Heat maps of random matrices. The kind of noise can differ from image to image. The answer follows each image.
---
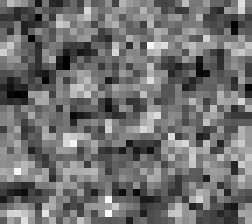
blotchy
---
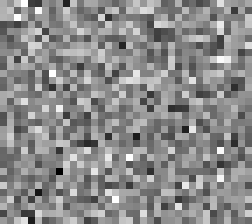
independent entries
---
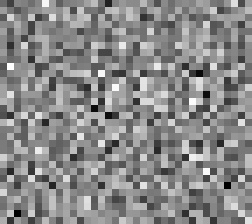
low rank plus noise
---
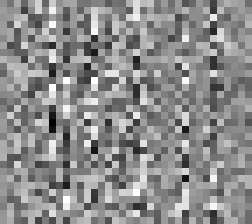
columns of uneven size
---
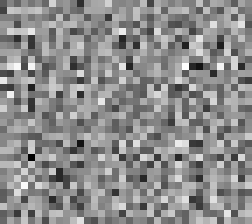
low rank plus noise
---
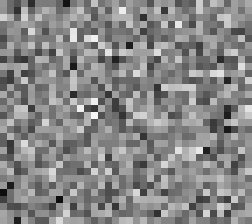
independent entries
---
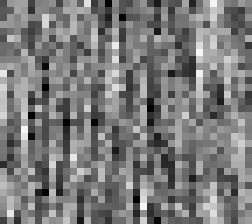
streaked along the columns
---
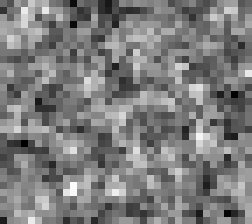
blotchy
